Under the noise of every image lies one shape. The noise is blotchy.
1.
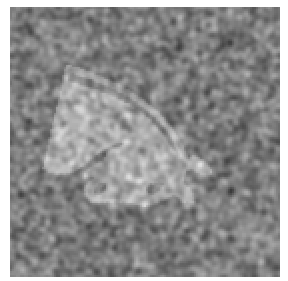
chess knight
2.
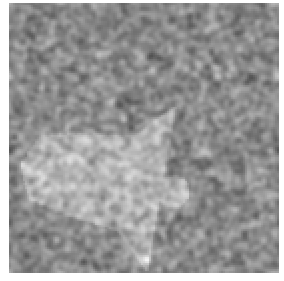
bell
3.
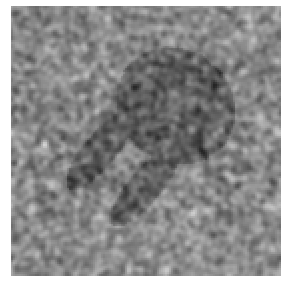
rabbit's head
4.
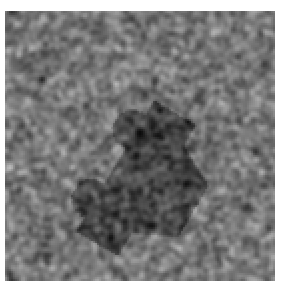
car
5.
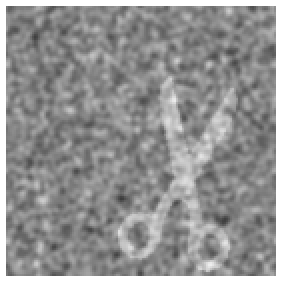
pair of scissors
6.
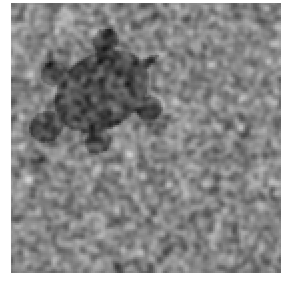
turtle
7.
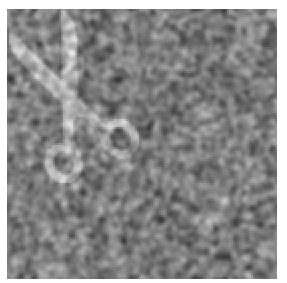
pair of scissors
